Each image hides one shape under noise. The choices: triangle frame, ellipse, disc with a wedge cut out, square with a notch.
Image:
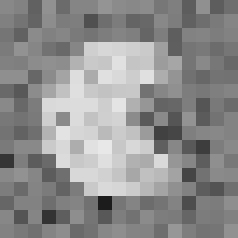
disc with a wedge cut out
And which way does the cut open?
right
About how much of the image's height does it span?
two thirds
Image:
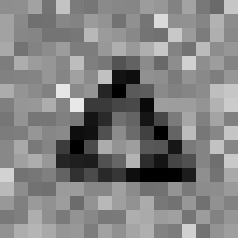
triangle frame
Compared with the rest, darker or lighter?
darker
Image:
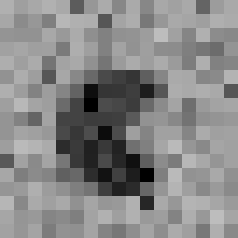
disc with a wedge cut out
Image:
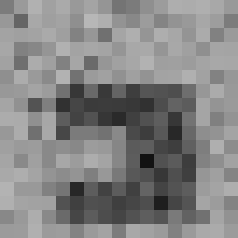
square with a notch
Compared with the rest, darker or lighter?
darker
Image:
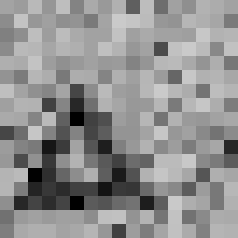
triangle frame
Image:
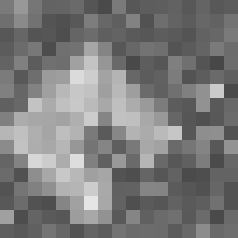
square with a notch
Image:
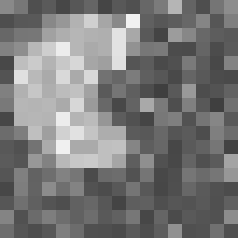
disc with a wedge cut out
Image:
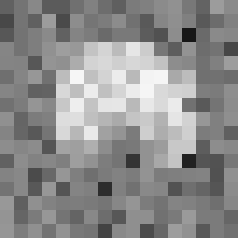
disc with a wedge cut out
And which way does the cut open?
down
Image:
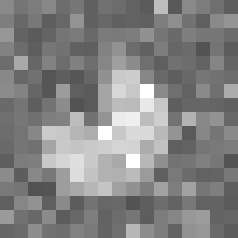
disc with a wedge cut out
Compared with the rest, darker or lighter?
lighter
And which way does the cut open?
up and left
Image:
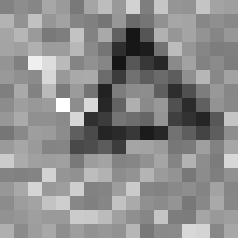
triangle frame
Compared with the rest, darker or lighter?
darker
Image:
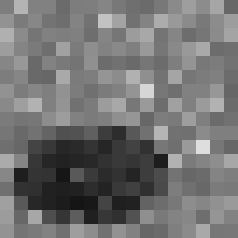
ellipse
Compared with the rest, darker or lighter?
darker
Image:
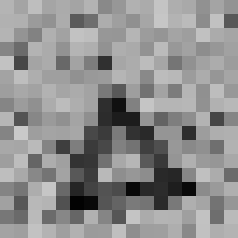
triangle frame
